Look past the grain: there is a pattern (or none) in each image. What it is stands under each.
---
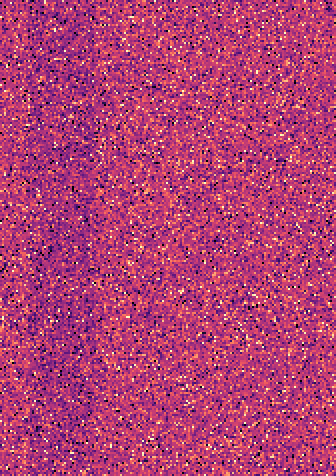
one vertical stripe
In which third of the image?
left
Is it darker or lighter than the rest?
darker
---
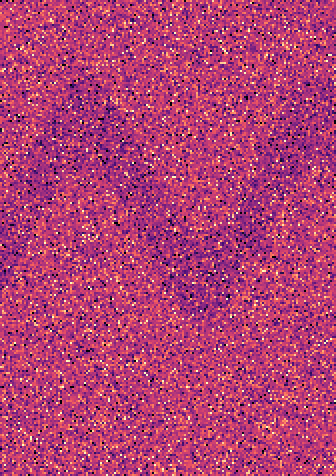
a wavy band
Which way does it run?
left to right
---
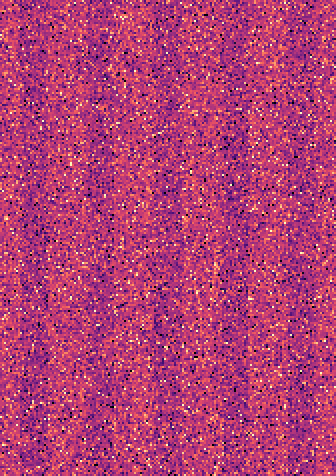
vertical stripes
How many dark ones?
5
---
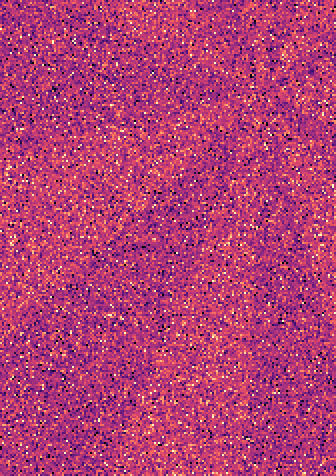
spokes from one point
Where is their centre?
top right
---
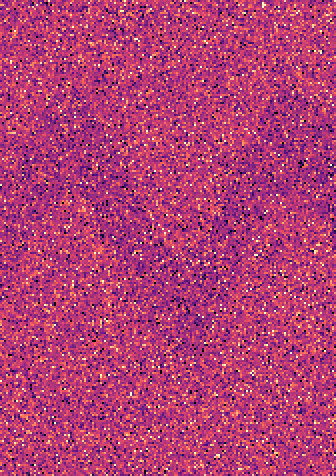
a wavy band
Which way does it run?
left to right
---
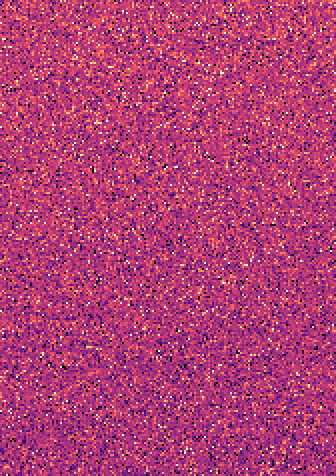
a smooth slope
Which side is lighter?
top
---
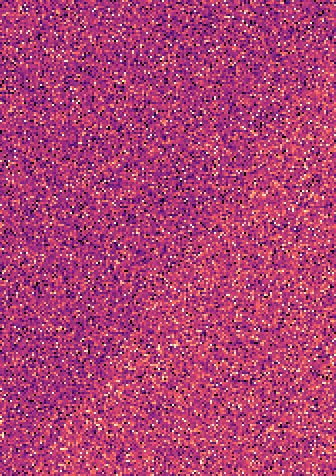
a sharp edge
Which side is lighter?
bottom right
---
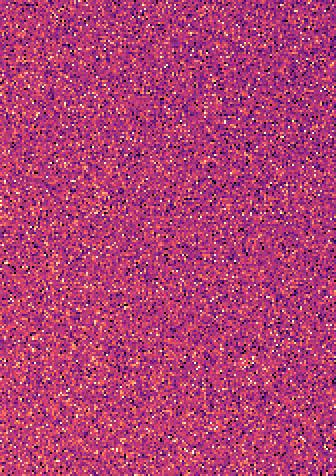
a smooth slope
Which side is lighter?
bottom left
